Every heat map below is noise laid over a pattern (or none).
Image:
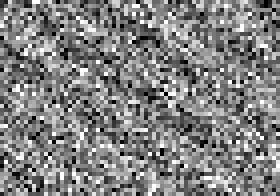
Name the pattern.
diagonal stripes
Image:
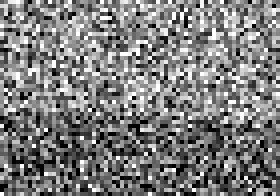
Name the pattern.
a sharp edge
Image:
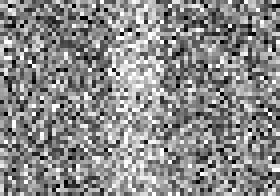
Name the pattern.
one vertical stripe
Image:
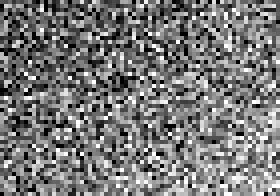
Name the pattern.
a smooth slope
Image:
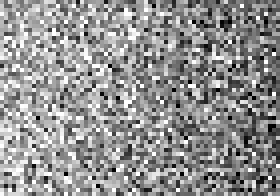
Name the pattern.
a smooth slope
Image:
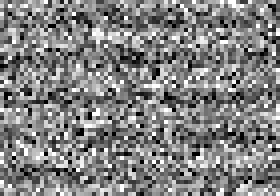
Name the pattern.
horizontal stripes
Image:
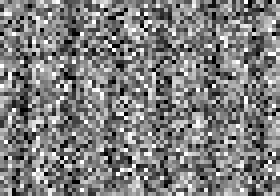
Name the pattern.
vertical stripes
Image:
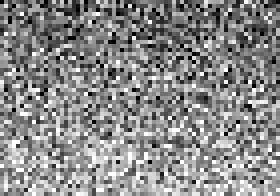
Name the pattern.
a smooth slope
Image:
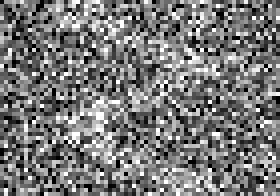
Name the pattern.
a wavy band
